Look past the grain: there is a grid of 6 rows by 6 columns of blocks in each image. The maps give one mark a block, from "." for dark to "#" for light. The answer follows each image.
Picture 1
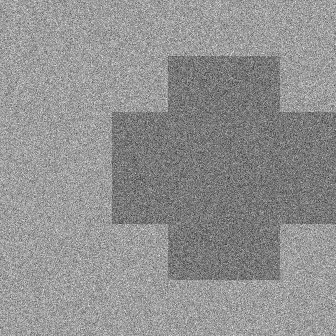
# # # # # #
# # # . . #
# # . . . .
# # . . . .
# # # . . #
# # # # # #
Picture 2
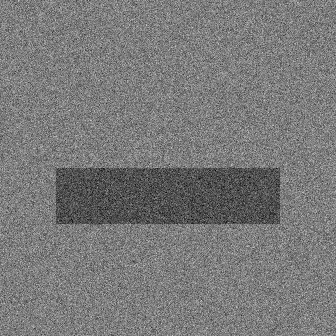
# # # # # #
# # # # # #
# # # # # #
# . . . . #
# # # # # #
# # # # # #
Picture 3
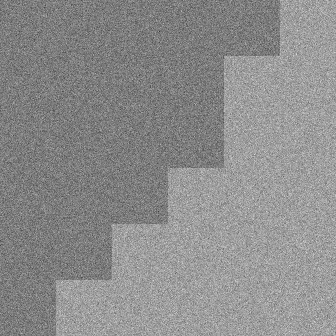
. . . . . #
. . . . # #
. . . . # #
. . . # # #
. . # # # #
. # # # # #
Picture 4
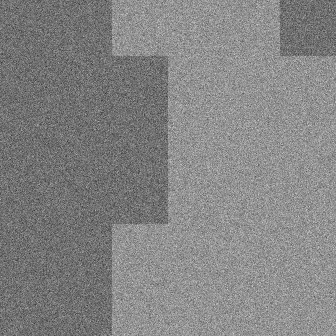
. . # # # .
. . . # # #
. . . # # #
. . . # # #
. . # # # #
. . # # # #
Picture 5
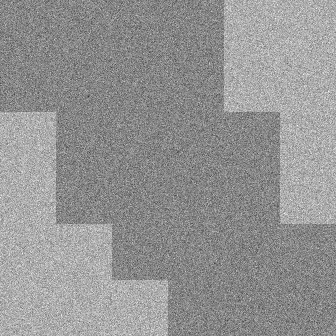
. . . . # #
. . . . # #
# . . . . #
# . . . . #
# # . . . .
# # # . . .
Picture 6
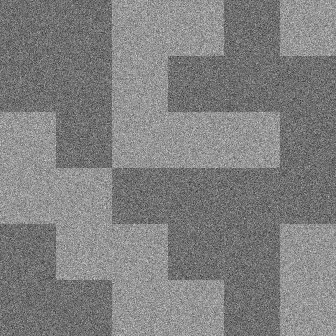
. . # # . #
. . # . . .
# . # # # .
# # . . . .
. # # . . #
. . # # . #
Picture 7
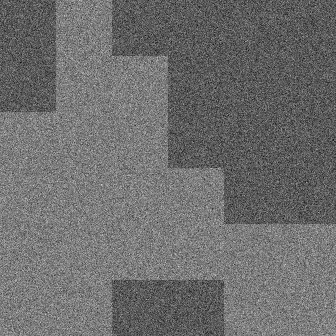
. # . . . .
. # # . . .
# # # . . .
# # # # . .
# # # # # #
# # . . # #
